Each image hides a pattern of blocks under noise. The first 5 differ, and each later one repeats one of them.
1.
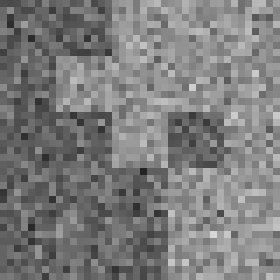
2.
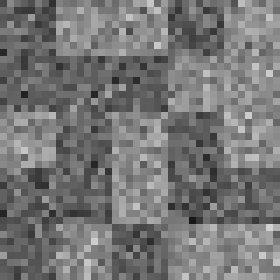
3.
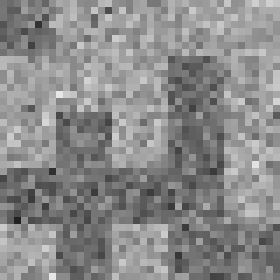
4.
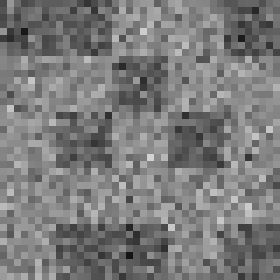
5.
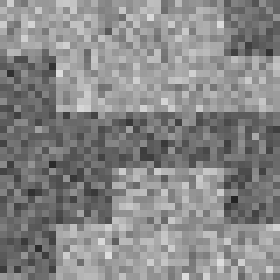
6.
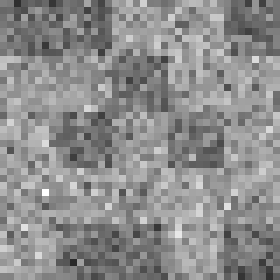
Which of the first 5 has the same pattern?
4
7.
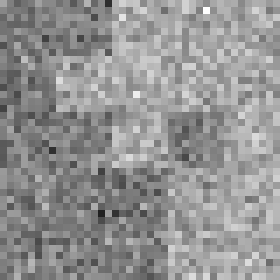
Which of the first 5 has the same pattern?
1
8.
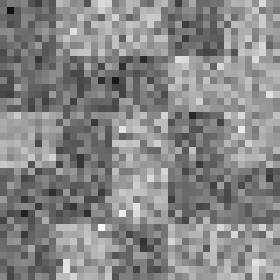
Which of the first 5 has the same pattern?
2
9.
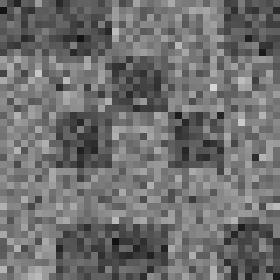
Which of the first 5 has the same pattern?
4
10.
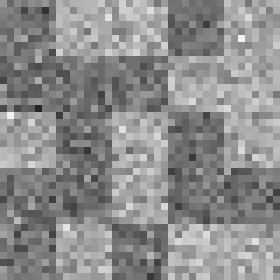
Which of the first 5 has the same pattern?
2
